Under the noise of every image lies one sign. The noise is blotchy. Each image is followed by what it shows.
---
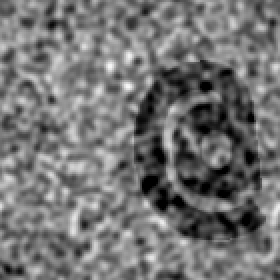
at sign
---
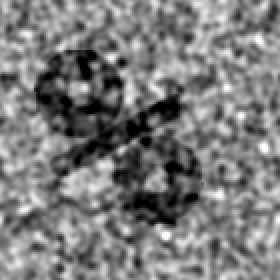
percent sign
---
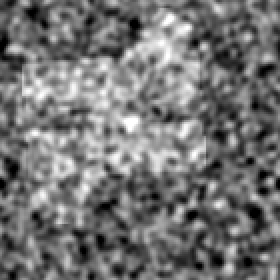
not-equal sign
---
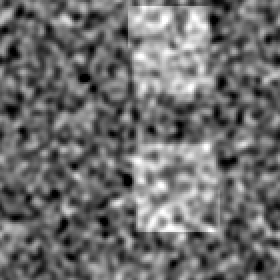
colon
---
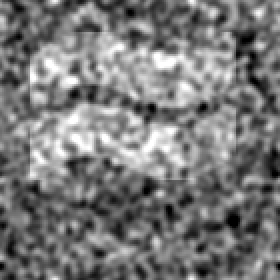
approximately sign
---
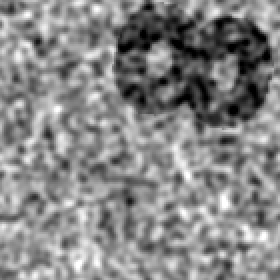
infinity sign
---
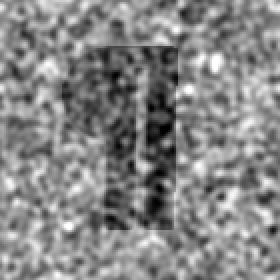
pilcrow
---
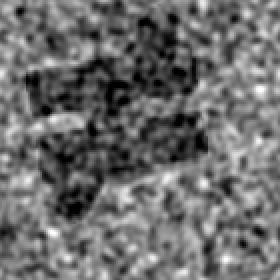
not-equal sign
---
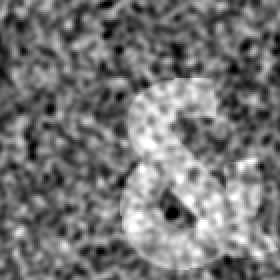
ampersand
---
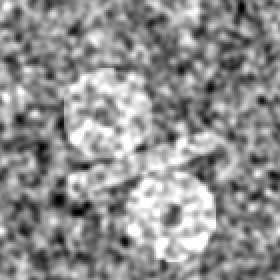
percent sign
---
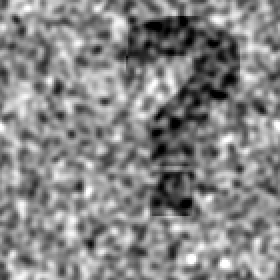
question mark
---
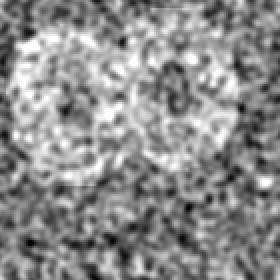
infinity sign
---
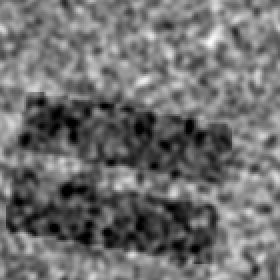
equals sign
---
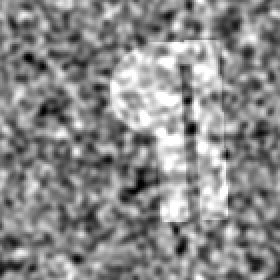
pilcrow
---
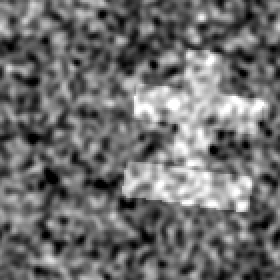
plus-minus sign
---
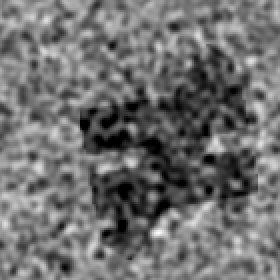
not-equal sign
